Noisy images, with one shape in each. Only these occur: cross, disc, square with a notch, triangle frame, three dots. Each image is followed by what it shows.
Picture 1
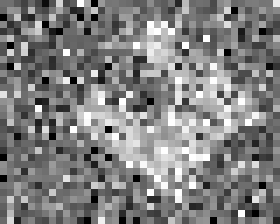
light square with a notch
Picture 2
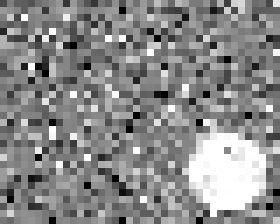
light disc, bottom right
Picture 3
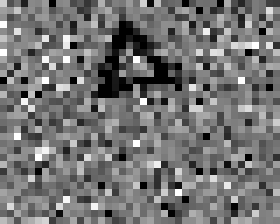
dark triangle frame, top middle
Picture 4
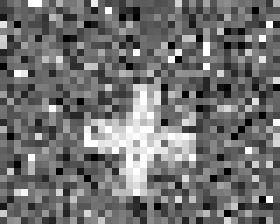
light cross
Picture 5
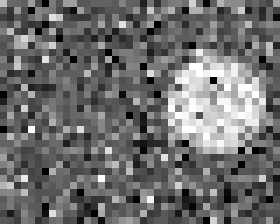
light disc, middle right
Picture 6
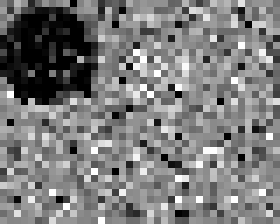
dark disc, top left
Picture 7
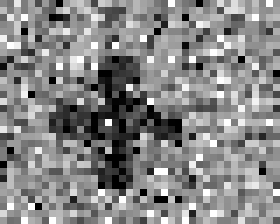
dark cross
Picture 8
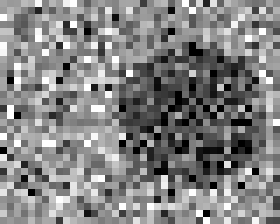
dark disc
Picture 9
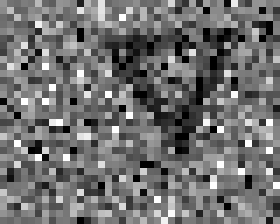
dark triangle frame
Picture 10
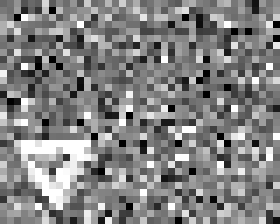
light triangle frame, bottom left
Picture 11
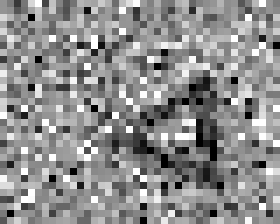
dark triangle frame
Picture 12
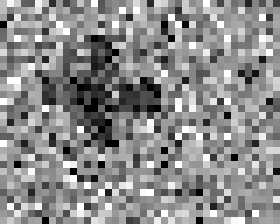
dark cross
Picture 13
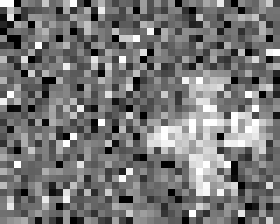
light cross
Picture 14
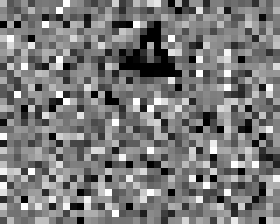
dark triangle frame, top middle
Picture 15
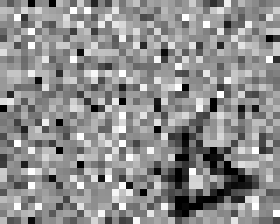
dark triangle frame, bottom right
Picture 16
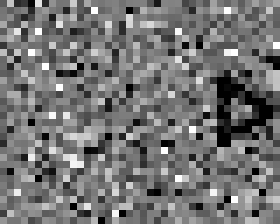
dark triangle frame, middle right
